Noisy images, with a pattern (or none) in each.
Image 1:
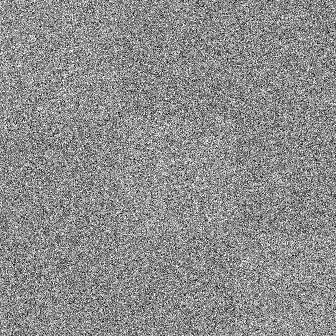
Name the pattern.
blocks along the diagonal
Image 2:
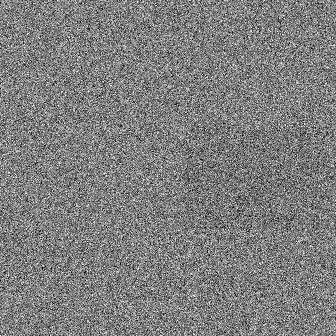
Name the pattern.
one block
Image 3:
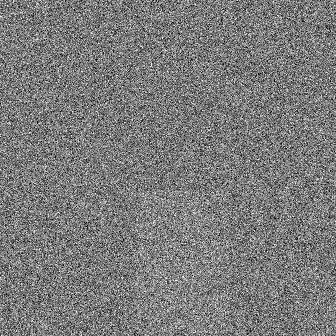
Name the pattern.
one block
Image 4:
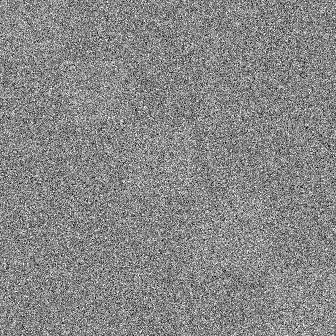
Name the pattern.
blocks along the diagonal
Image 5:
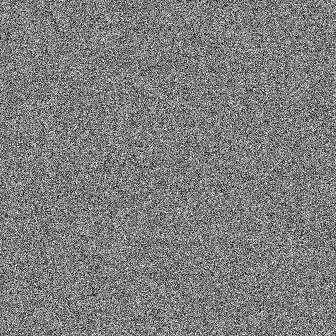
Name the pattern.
only noise
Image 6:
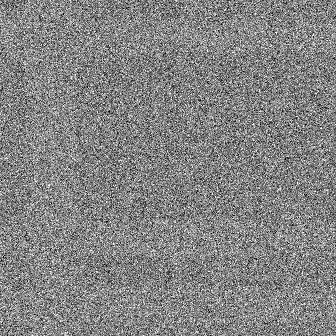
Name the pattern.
bands of rows crossing bands of columns
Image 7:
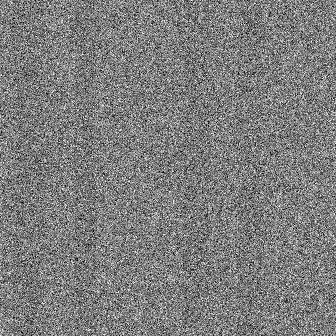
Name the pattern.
bands of columns
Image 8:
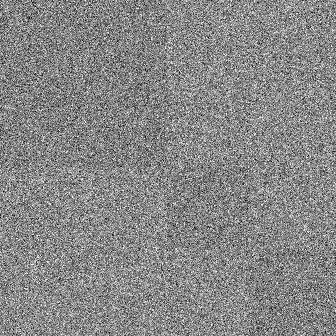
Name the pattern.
blocks along the diagonal
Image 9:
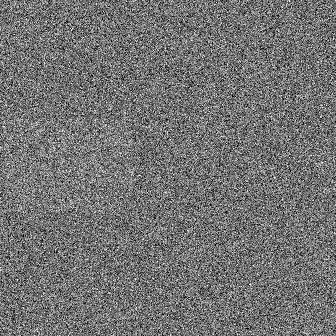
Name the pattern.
one block
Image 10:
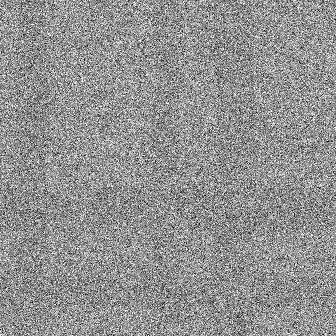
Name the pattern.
bands of rows crossing bands of columns
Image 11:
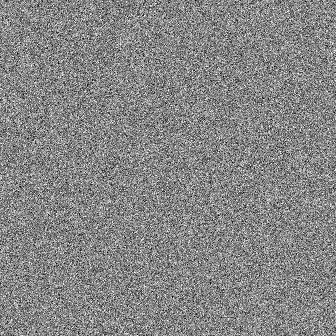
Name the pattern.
only noise
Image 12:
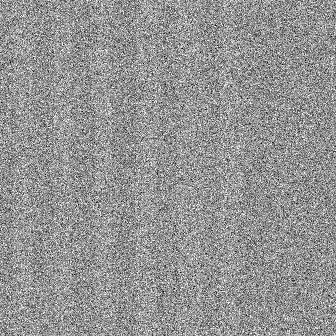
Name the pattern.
bands of columns
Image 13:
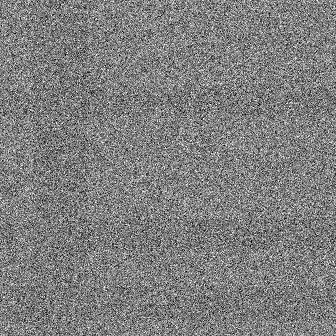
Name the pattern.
bands of rows crossing bands of columns
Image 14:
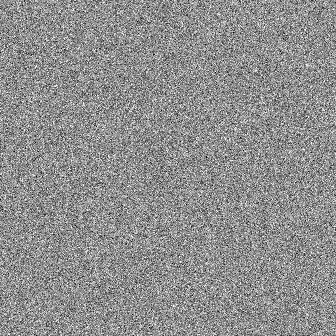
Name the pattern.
only noise
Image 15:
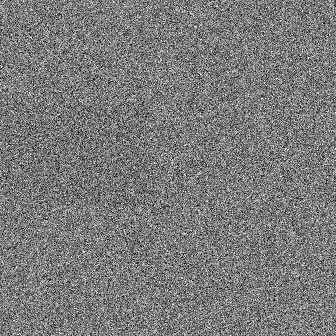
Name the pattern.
one block
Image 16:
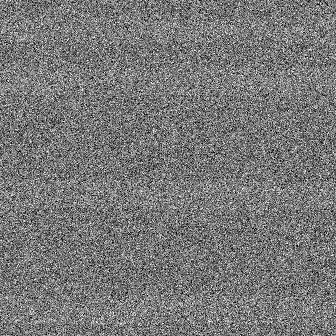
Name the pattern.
bands of rows
